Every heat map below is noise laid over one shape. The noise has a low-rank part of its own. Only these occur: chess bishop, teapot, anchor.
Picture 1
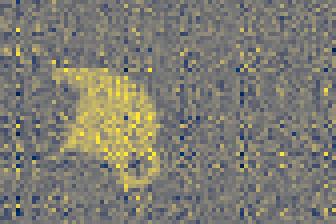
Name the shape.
teapot
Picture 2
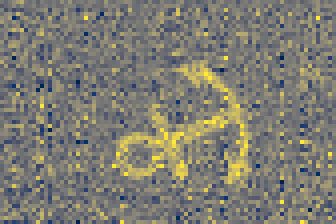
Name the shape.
anchor
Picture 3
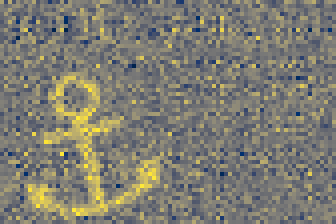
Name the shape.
anchor
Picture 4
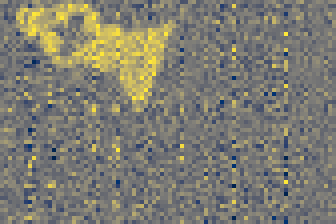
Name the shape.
chess bishop
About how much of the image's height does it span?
half
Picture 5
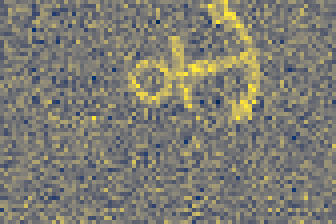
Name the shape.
anchor
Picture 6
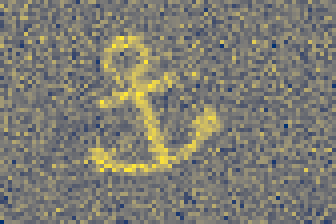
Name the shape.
anchor
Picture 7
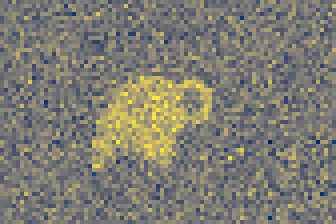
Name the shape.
teapot
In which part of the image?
centre
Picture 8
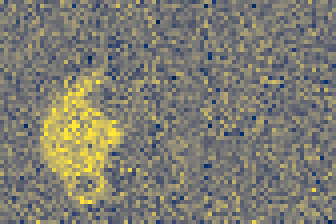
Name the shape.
teapot
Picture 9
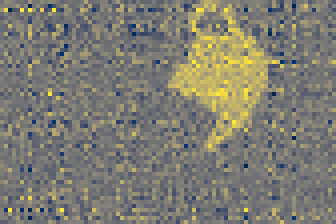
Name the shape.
teapot
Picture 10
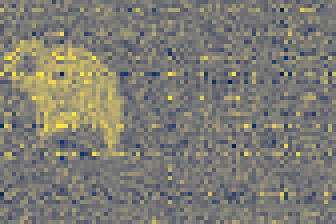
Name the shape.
teapot
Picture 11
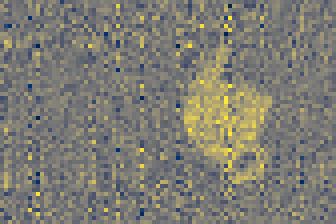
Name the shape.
teapot
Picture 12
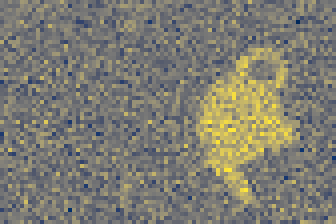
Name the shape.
teapot
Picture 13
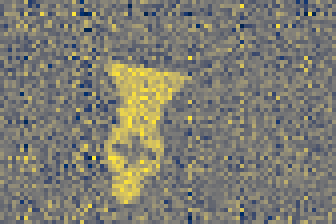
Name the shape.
chess bishop
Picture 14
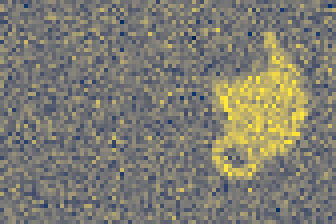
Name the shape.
teapot
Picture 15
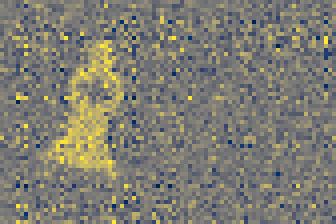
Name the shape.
chess bishop
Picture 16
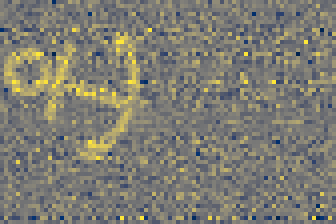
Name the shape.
anchor
